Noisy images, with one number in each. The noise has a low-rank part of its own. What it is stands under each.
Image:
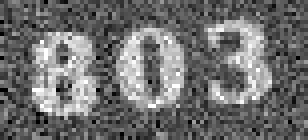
803
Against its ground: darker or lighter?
lighter
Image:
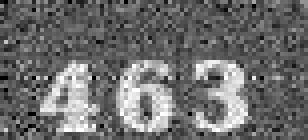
463
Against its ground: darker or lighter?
lighter
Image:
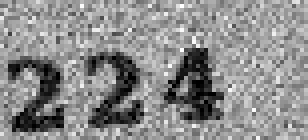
224
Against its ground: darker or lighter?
darker
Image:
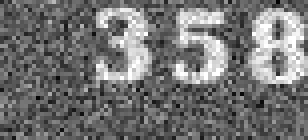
358
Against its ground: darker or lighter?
lighter
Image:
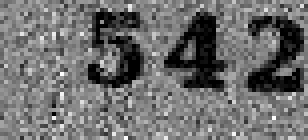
542
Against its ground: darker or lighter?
darker
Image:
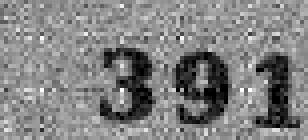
391
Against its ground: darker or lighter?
darker
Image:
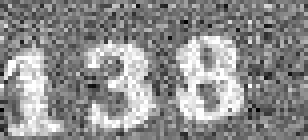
138
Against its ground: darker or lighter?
lighter
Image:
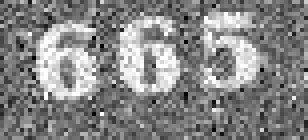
665
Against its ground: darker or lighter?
lighter
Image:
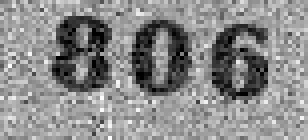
806
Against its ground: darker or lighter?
darker
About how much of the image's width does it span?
two thirds
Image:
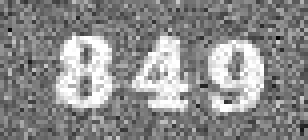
849
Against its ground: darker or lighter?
lighter
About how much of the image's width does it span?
two thirds
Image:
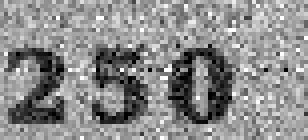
250
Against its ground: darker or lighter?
darker
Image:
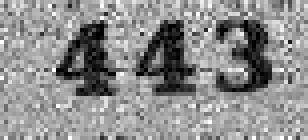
443
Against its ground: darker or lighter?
darker
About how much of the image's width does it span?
two thirds
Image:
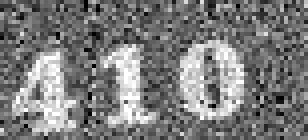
410
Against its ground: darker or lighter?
lighter
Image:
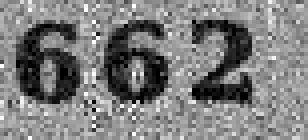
662
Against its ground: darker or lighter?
darker
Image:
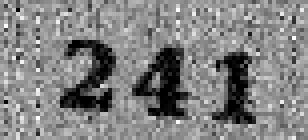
241
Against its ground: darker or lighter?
darker
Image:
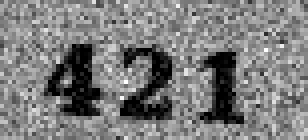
421
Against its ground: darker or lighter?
darker
